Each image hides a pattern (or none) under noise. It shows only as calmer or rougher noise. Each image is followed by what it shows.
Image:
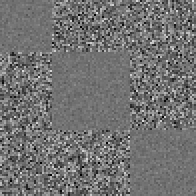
blocks along the diagonal
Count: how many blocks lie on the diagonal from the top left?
3
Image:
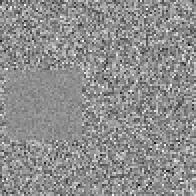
one block
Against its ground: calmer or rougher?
calmer
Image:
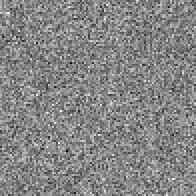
only noise
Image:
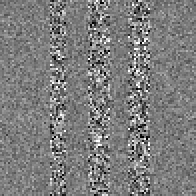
bands of columns
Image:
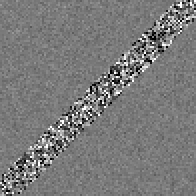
a diagonal band
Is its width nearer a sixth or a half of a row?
a sixth
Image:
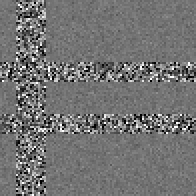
bands of rows crossing bands of columns
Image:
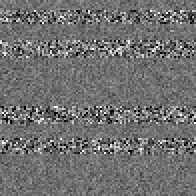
bands of rows
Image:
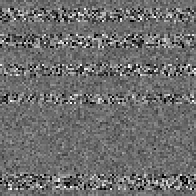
bands of rows
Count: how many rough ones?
5
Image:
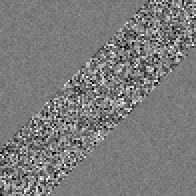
a diagonal band
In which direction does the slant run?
bottom left to top right
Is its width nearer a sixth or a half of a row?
a half
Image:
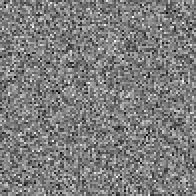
only noise
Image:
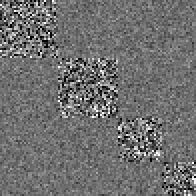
blocks along the diagonal
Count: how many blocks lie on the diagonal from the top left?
4
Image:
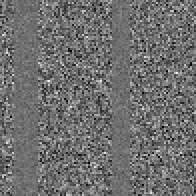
bands of columns
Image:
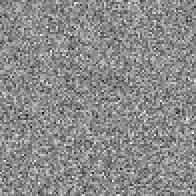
only noise
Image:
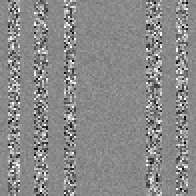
bands of columns
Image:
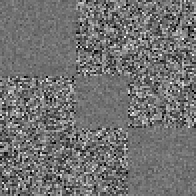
blocks along the diagonal
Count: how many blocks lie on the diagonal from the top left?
3
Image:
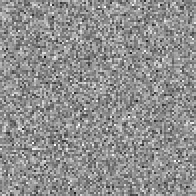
only noise
